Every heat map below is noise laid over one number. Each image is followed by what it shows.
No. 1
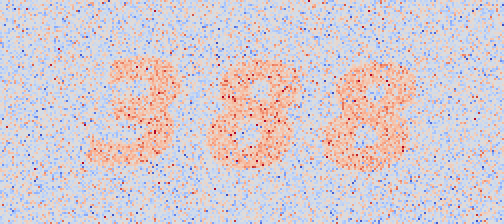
388
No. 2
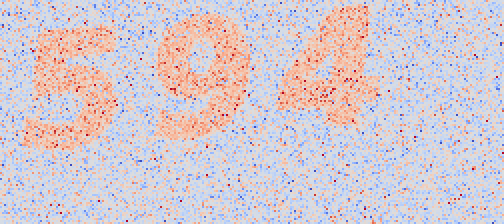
594
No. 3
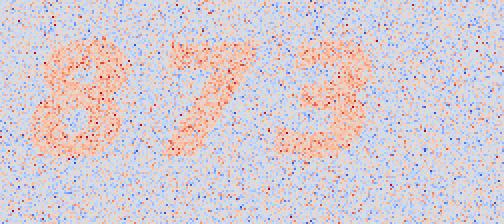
873
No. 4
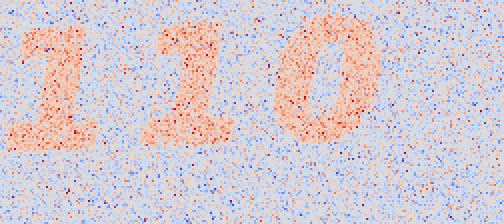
110
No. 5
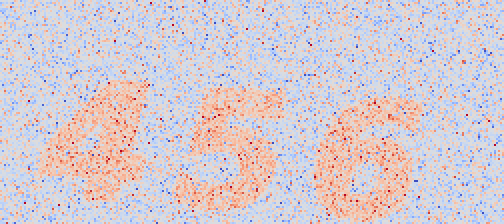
456
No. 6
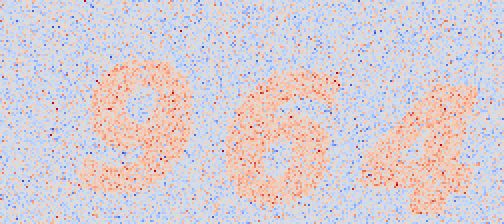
964
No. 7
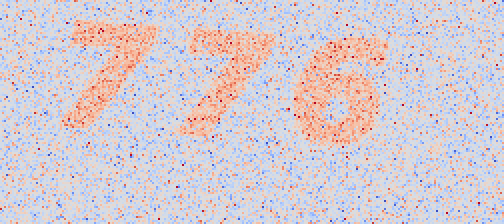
776
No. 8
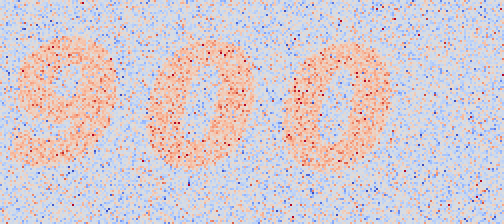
900
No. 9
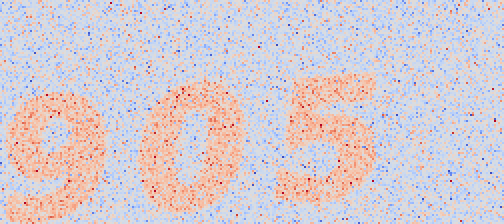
905
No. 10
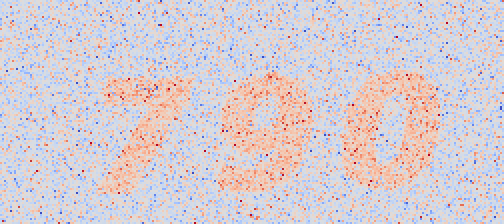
790
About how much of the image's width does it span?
two thirds
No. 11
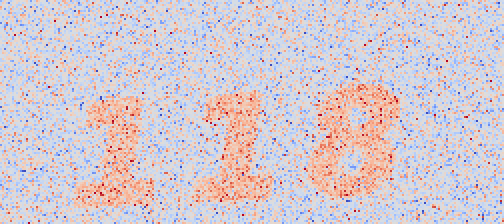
118
